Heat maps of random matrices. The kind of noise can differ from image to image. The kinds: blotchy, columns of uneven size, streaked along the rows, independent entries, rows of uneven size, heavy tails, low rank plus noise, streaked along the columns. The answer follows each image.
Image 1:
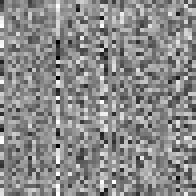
columns of uneven size
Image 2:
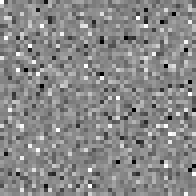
heavy tails
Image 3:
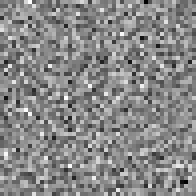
independent entries
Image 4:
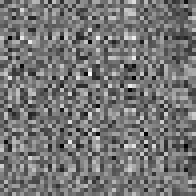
low rank plus noise
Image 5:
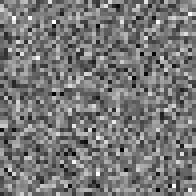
independent entries
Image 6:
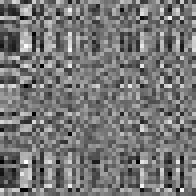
low rank plus noise
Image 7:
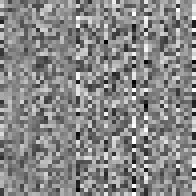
columns of uneven size
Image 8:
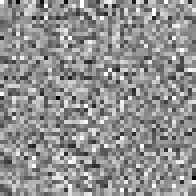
low rank plus noise
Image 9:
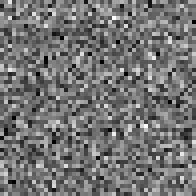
independent entries
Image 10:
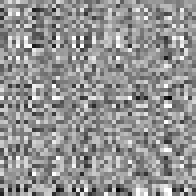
low rank plus noise
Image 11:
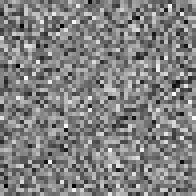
independent entries
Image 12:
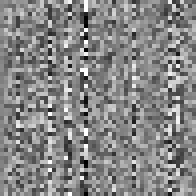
columns of uneven size
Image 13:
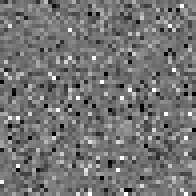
heavy tails
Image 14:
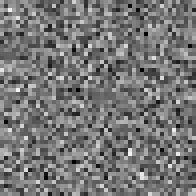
low rank plus noise
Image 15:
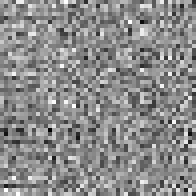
low rank plus noise
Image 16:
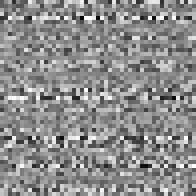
rows of uneven size
